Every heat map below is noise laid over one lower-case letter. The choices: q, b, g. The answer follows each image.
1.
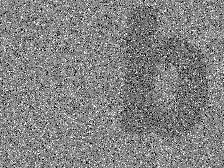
b
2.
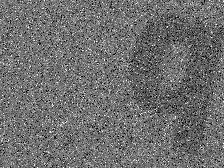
q
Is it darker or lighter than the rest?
darker
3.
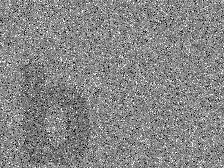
b
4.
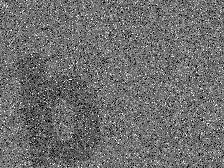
b
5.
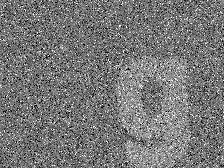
g
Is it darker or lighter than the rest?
lighter
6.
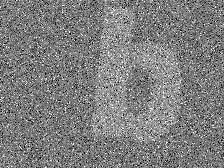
b
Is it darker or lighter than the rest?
lighter
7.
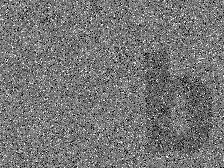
b
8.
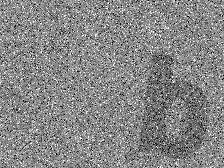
b
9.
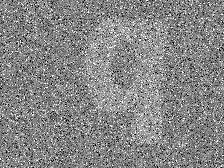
q
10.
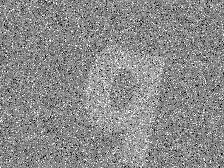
q
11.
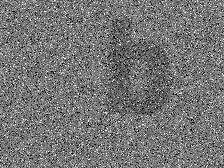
b
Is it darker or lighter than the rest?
darker
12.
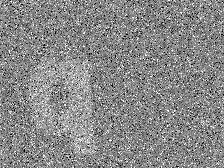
q
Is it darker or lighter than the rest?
lighter
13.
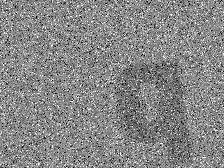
q
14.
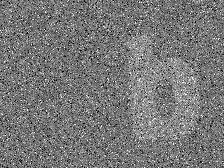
b
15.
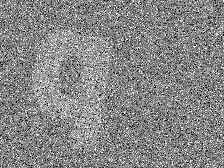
q
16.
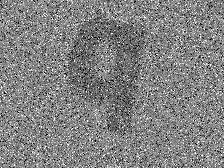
q
